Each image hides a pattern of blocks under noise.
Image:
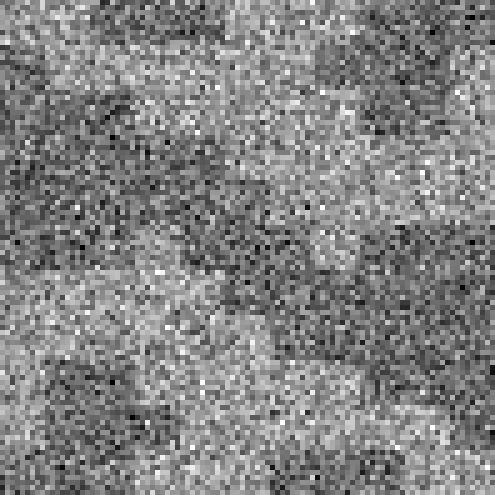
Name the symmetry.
the same after a half turn
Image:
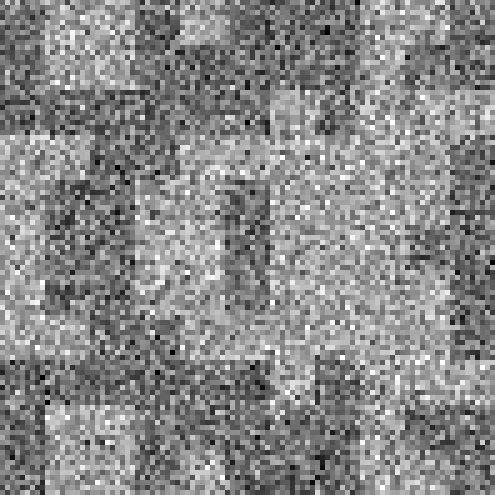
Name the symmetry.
top and bottom mirror each other
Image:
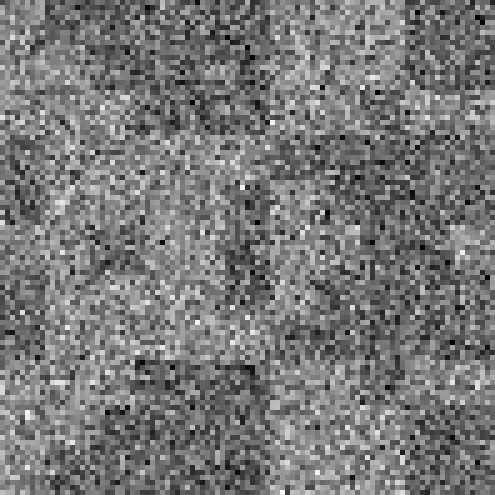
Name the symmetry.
top and bottom mirror each other
